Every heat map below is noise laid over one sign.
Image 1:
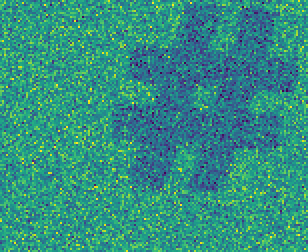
dark hash sign
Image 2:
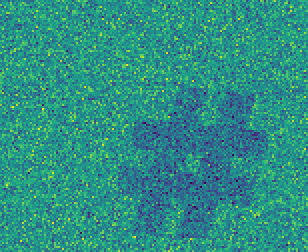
dark hash sign
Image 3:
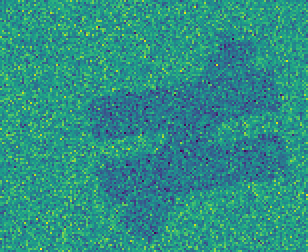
dark not-equal sign
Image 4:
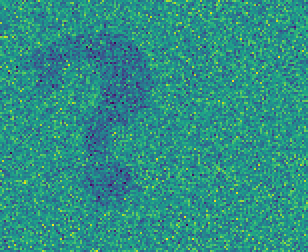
dark question mark
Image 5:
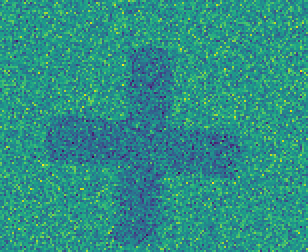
dark plus sign
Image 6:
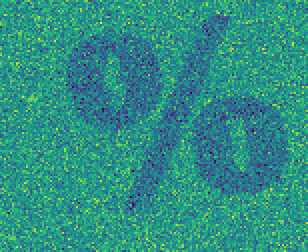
dark percent sign
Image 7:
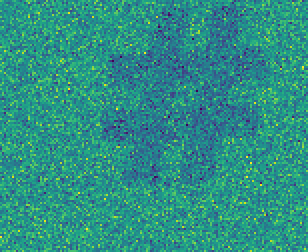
dark hash sign
